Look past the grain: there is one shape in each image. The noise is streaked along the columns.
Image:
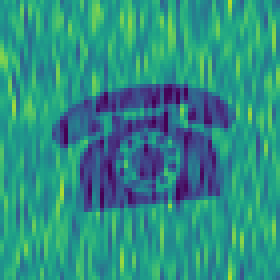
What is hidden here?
dark telephone
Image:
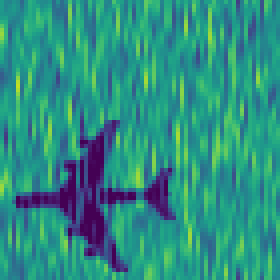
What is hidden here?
dark airplane
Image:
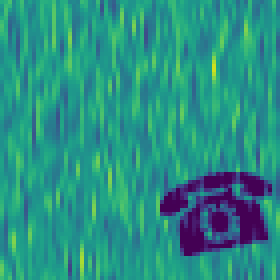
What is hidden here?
dark telephone, bottom right
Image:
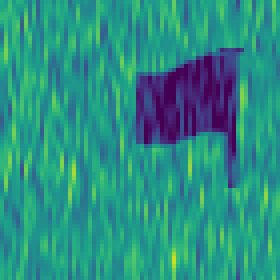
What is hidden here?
dark flag
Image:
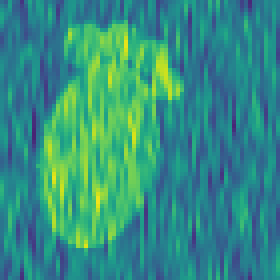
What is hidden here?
light footprint
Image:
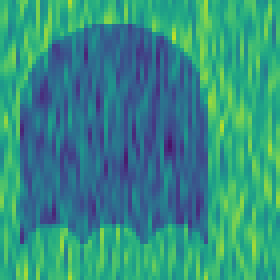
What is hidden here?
dark ghost
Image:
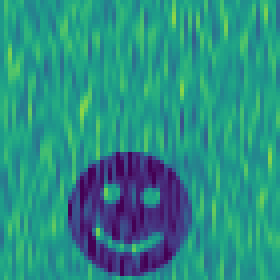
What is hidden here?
dark smiling face, bottom middle
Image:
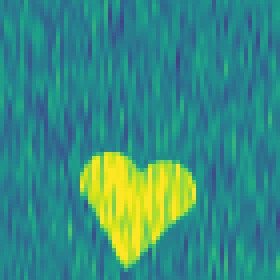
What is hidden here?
light heart, bottom middle
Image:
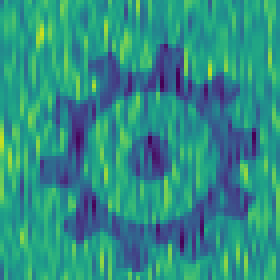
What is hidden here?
dark gear
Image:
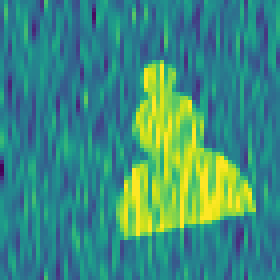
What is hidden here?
light chess pawn
